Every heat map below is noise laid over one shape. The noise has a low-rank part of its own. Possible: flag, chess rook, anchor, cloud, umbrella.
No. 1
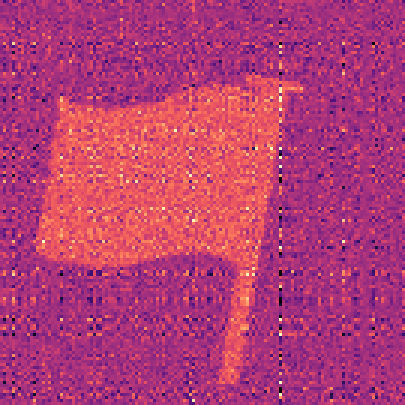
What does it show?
light flag
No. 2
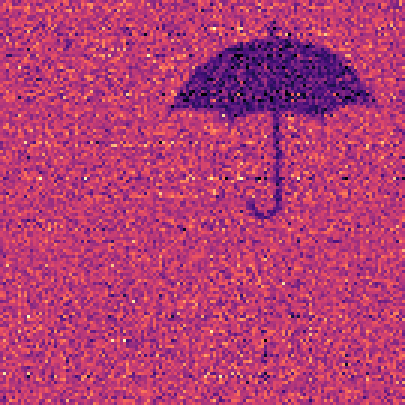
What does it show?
dark umbrella
